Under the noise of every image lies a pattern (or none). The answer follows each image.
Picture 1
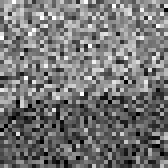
a sharp edge
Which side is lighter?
top
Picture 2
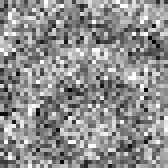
rings round one point
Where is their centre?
bottom middle
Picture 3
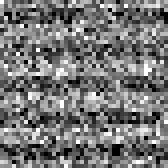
horizontal stripes
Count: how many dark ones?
5
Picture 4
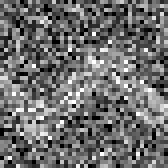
a wavy band
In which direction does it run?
left to right
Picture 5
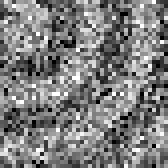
rings round one point
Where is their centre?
top left
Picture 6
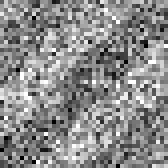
diagonal stripes
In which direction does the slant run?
bottom left to top right
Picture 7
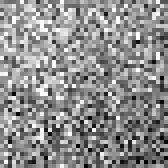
a smooth slope
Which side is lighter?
top left
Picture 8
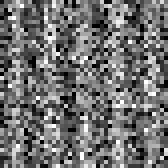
vertical stripes
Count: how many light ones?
5
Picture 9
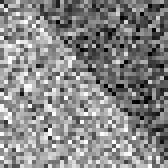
a sharp edge
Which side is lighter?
bottom left
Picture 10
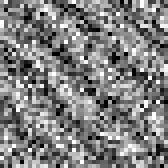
diagonal stripes
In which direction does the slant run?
top left to bottom right
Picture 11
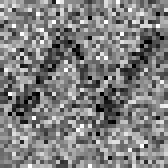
a wavy band
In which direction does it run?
left to right
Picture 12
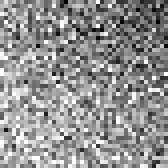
a smooth slope
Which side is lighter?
bottom left
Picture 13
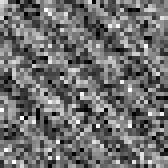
diagonal stripes
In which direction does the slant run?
top left to bottom right
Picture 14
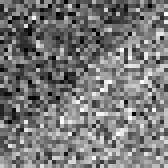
a sharp edge
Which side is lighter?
bottom right
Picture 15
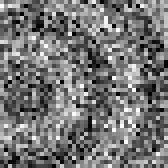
rings round one point
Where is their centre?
middle left
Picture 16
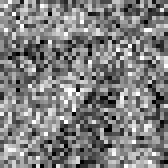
spokes from one point
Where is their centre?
top right
